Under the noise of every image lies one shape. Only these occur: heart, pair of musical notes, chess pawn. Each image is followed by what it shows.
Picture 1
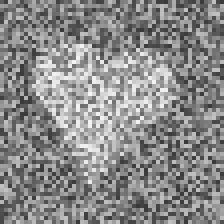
heart
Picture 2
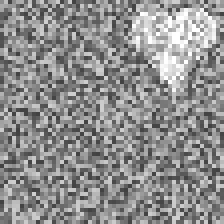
heart
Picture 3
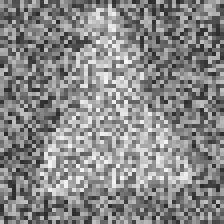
chess pawn
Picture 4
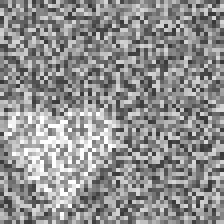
heart
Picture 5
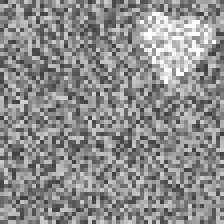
heart
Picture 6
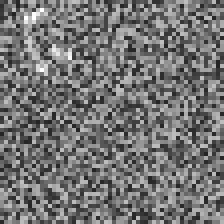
pair of musical notes
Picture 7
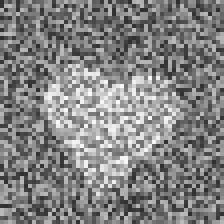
heart
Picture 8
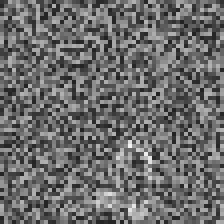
pair of musical notes
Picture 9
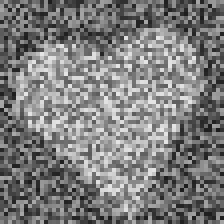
heart
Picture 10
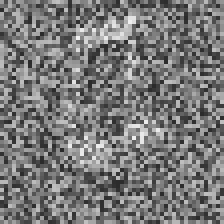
pair of musical notes
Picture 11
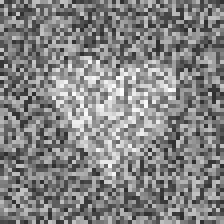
heart
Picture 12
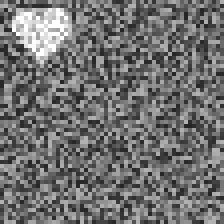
heart
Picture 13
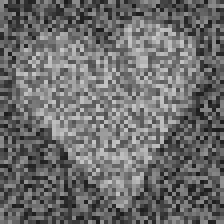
heart
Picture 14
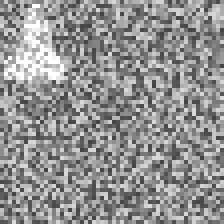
chess pawn
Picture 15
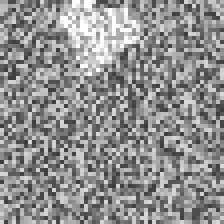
heart
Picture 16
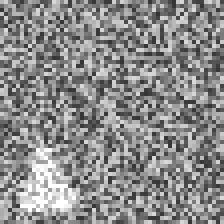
chess pawn
